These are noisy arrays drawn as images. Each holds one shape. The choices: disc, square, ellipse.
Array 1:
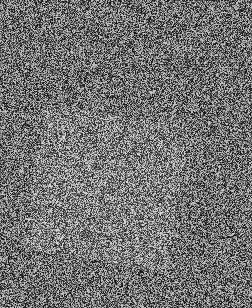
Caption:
light square
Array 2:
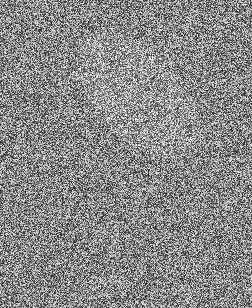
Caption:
light ellipse
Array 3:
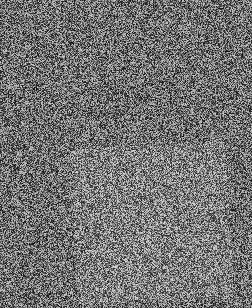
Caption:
light square
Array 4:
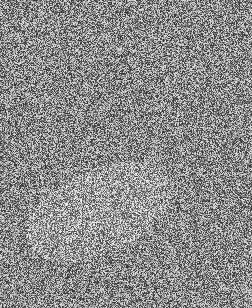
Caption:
light ellipse
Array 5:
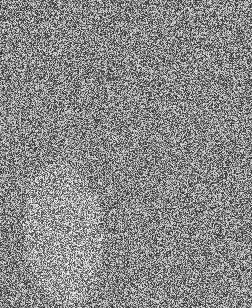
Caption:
light ellipse
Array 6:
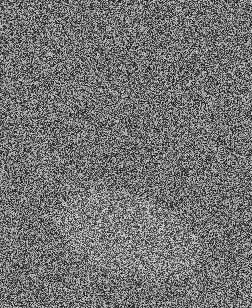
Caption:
light ellipse
